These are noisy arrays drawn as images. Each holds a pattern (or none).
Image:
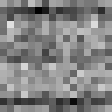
bands of rows
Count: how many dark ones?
3
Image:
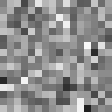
only noise
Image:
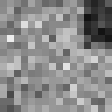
one block
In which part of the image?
top right
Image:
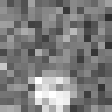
one block
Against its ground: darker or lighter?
lighter
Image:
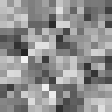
a checkerboard
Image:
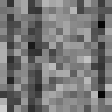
bands of columns
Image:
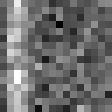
one band of columns
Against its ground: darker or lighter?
lighter
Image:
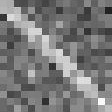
a diagonal band
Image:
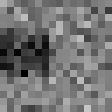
one block
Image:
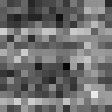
bands of rows crossing bands of columns
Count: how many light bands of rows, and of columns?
3 and 1
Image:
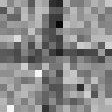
bands of rows crossing bands of columns
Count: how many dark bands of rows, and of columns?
1 and 1
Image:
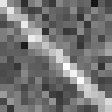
a diagonal band
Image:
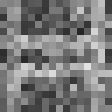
bands of rows crossing bands of columns
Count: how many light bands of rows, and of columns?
2 and 2
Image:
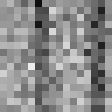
bands of columns
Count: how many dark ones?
2
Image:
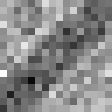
a diagonal band
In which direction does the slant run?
bottom left to top right
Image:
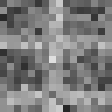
bands of rows crossing bands of columns
